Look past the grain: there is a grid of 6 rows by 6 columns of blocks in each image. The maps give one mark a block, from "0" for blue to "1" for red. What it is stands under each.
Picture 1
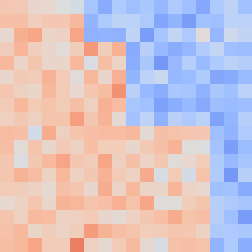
110000
111000
111000
111110
111110
111110
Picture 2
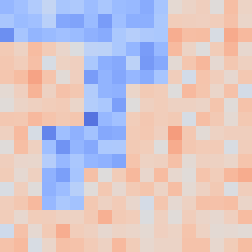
000011
110011
110111
100111
101111
111111
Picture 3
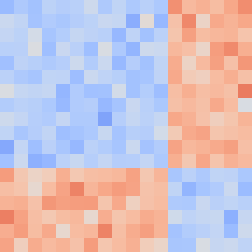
000011
000011
000011
000011
111100
111100
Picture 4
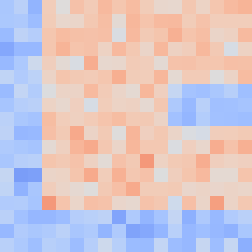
011111
011111
011100
011111
011111
000000
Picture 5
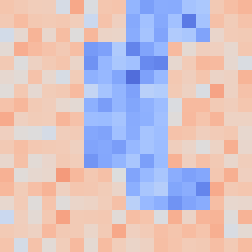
111001
110011
110011
110011
111001
111111
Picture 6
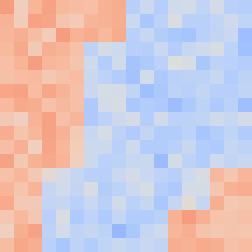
111000
110000
110000
110000
100001
100011
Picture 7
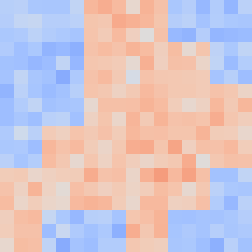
001100
001110
001111
011111
111110
100100
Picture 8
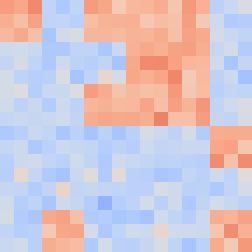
101110
000110
001110
000001
000000
010001
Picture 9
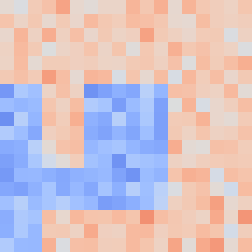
111111
111111
010011
010011
000011
011111
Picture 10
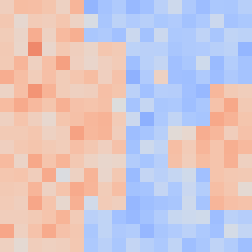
110000
111000
111001
111011
111001
110000
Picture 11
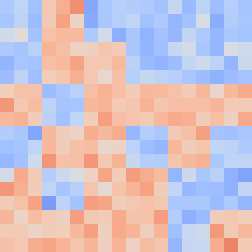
010000
011000
101111
011010
101100
111101
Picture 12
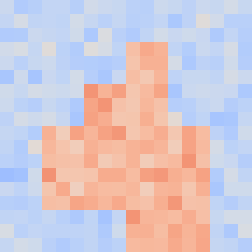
000000
000100
001100
011110
011110
000110
